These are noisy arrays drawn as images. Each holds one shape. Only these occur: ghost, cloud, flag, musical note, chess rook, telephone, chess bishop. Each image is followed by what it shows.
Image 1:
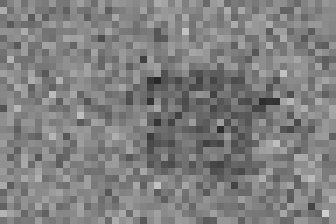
telephone
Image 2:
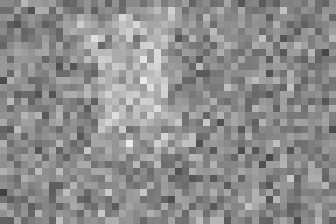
chess rook
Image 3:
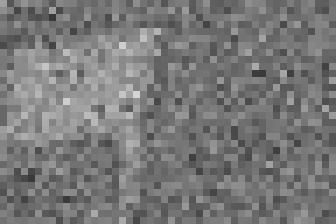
flag
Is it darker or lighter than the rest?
lighter
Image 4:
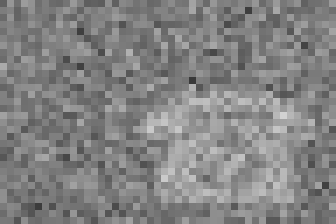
telephone
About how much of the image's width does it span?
half
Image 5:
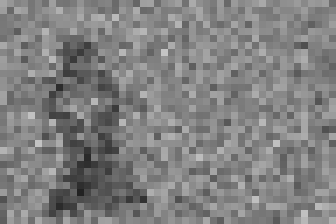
chess bishop
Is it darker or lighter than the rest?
darker
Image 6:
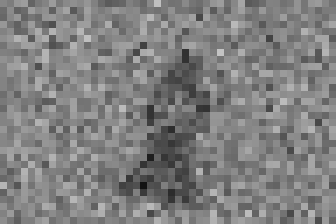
chess bishop
